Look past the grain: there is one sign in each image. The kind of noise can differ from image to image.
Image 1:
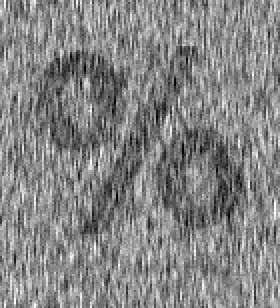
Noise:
streaked along the columns
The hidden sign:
percent sign
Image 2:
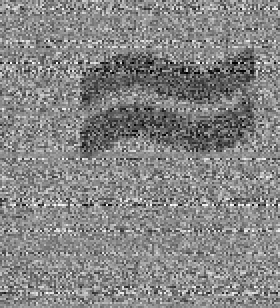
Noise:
rows of uneven size
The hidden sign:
approximately sign
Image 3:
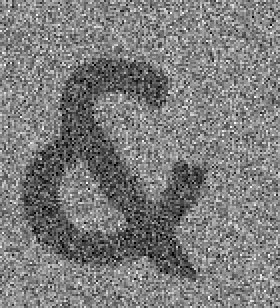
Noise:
independent entries
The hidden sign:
ampersand
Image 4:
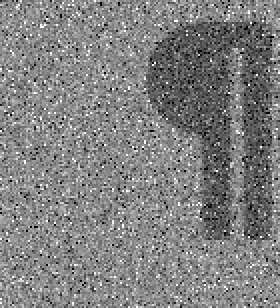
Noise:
heavy tails
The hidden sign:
pilcrow
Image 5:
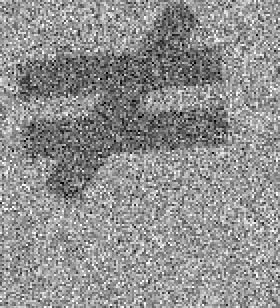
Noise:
independent entries
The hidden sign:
not-equal sign
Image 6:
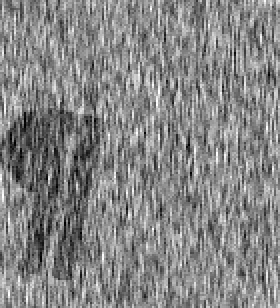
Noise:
streaked along the columns
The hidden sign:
pilcrow
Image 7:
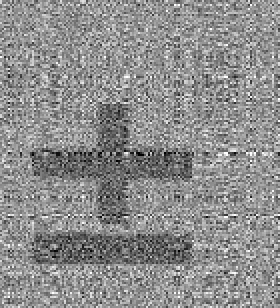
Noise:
low rank plus noise
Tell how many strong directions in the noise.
two
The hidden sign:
plus-minus sign
